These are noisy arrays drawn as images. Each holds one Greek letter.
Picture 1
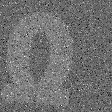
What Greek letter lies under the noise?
omega
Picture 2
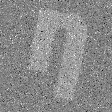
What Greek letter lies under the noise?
eta
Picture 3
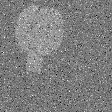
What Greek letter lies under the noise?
phi
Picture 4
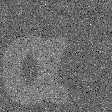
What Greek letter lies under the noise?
alpha
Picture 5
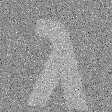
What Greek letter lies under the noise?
lambda
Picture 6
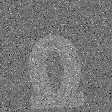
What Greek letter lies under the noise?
omega
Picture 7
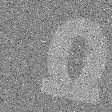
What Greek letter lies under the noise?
omega
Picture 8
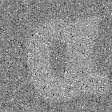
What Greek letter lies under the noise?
alpha
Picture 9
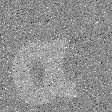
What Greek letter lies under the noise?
alpha
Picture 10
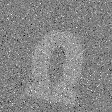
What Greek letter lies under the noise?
omega
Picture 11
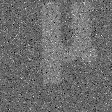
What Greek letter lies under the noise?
mu
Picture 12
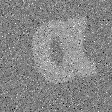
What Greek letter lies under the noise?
alpha
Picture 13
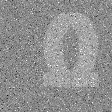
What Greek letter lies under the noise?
omega
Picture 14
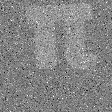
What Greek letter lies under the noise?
pi
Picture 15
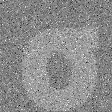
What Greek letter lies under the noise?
sigma
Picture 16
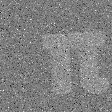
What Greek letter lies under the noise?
pi
